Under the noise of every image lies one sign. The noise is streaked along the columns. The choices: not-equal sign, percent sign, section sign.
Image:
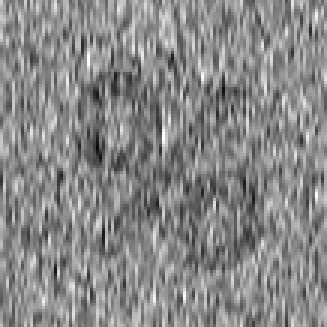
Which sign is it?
percent sign
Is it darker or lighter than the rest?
darker
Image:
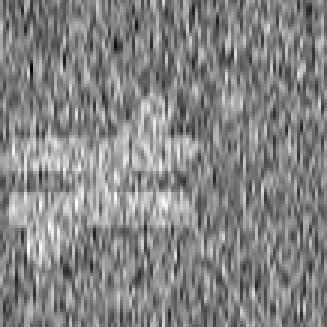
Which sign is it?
not-equal sign
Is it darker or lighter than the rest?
lighter
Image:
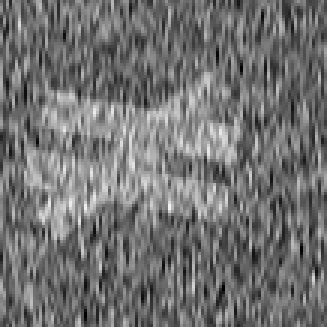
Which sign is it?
not-equal sign
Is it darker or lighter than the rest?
lighter
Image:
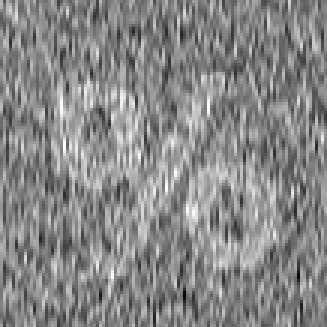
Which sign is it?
percent sign
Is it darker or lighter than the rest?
lighter
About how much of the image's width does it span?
two thirds
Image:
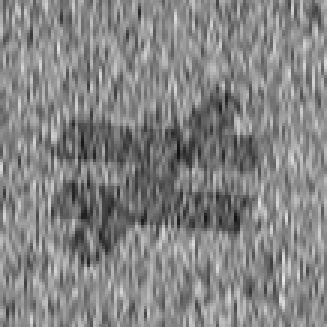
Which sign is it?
not-equal sign
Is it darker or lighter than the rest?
darker
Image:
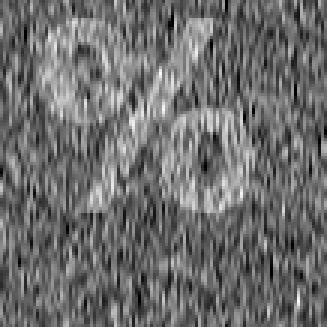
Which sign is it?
percent sign
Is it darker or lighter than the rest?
lighter
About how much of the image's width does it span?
two thirds
